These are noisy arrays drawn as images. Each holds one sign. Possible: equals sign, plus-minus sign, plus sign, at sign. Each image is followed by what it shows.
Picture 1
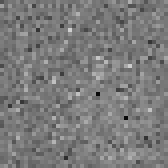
light at sign
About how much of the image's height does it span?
two thirds
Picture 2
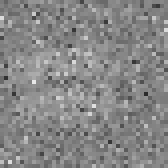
light equals sign
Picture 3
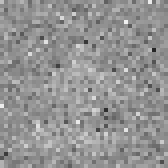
light plus-minus sign
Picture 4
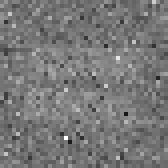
light equals sign
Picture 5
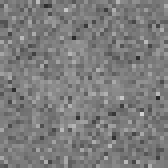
light plus sign
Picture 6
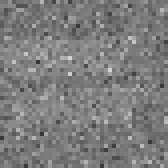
light equals sign
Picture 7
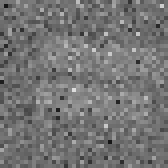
light equals sign
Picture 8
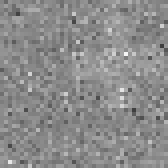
light plus sign
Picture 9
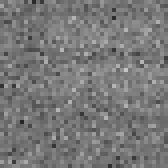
light equals sign
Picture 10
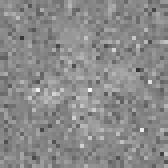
light plus sign
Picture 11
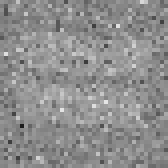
light equals sign
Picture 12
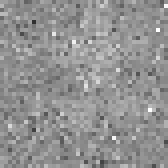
light plus-minus sign
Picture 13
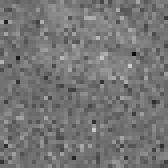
light equals sign
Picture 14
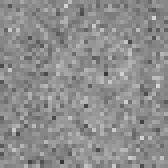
light at sign
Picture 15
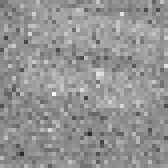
light equals sign
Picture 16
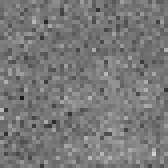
light plus-minus sign
